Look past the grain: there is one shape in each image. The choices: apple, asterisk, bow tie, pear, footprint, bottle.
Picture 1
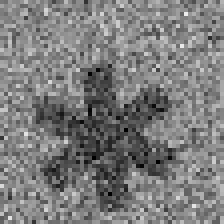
asterisk
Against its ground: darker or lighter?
darker
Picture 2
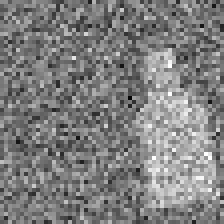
bottle
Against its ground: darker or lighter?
lighter
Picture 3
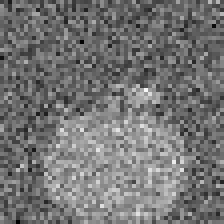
apple
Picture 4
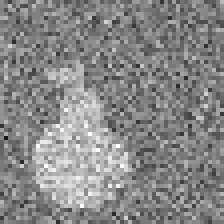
pear
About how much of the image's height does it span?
two thirds
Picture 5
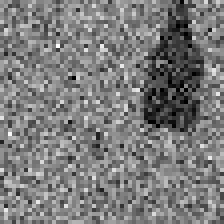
bottle
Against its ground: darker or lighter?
darker
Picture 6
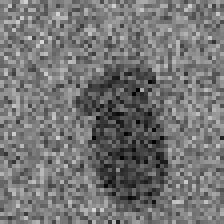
footprint
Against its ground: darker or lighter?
darker
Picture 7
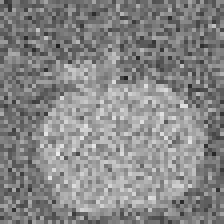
apple
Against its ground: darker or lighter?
lighter
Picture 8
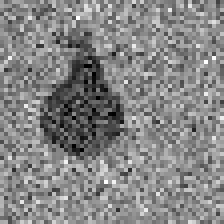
pear
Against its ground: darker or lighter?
darker
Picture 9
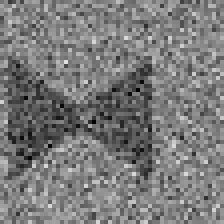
bow tie
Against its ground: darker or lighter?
darker
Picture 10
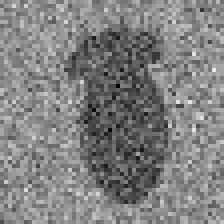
footprint
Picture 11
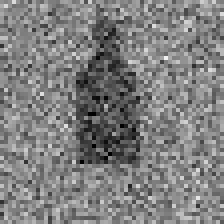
bottle
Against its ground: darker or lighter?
darker
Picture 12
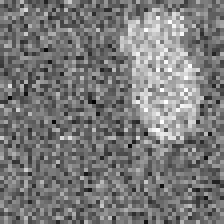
footprint
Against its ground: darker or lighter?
lighter
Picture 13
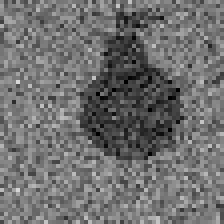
pear
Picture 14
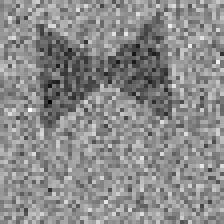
bow tie
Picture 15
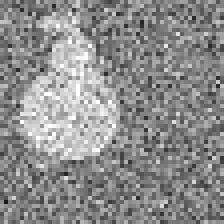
pear
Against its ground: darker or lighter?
lighter
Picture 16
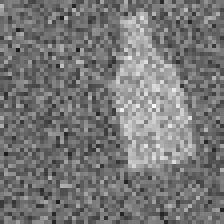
bottle
